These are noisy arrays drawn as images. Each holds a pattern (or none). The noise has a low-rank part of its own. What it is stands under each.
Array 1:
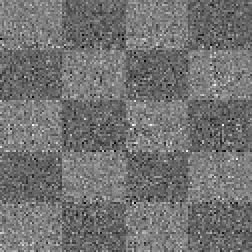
a checkerboard
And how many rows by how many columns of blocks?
5 by 4
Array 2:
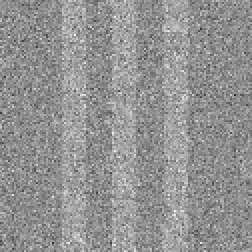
bands of columns
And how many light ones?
3
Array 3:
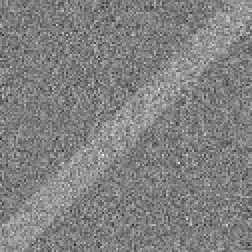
a diagonal band
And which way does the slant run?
bottom left to top right
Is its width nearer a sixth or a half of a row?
a sixth
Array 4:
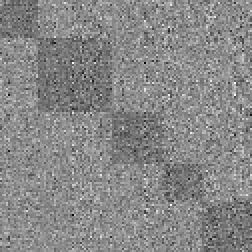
blocks along the diagonal
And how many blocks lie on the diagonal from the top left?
5
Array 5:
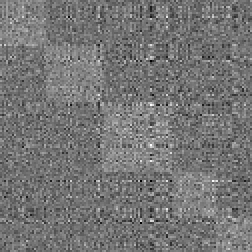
blocks along the diagonal
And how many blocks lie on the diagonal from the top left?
5
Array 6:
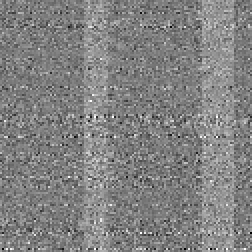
bands of columns
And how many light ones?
2
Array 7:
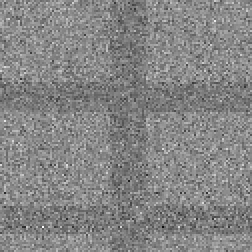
bands of rows crossing bands of columns
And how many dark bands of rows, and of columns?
2 and 1
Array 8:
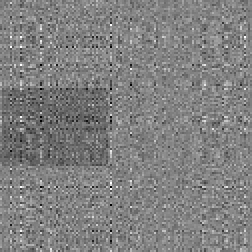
one block
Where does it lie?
middle left
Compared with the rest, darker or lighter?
darker
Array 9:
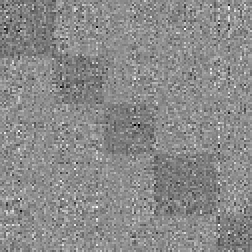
blocks along the diagonal
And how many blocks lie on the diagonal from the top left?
5
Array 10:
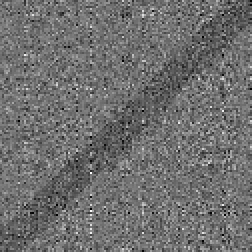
a diagonal band
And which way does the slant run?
bottom left to top right
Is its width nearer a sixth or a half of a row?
a sixth
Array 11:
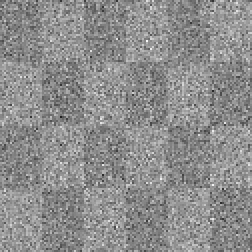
a checkerboard
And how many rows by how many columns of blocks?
4 by 6
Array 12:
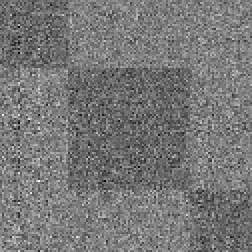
blocks along the diagonal
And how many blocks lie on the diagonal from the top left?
3
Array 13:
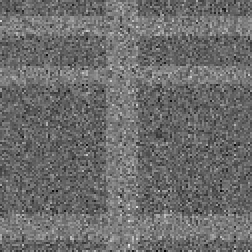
bands of rows crossing bands of columns
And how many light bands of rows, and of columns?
3 and 1
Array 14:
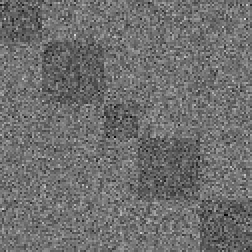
blocks along the diagonal
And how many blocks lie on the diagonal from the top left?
5
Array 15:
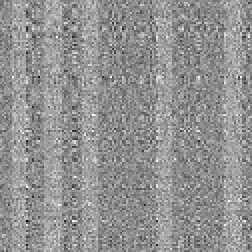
bands of columns
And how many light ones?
5
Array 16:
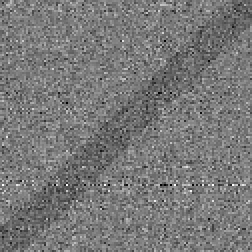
a diagonal band
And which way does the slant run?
bottom left to top right
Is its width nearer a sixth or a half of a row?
a sixth
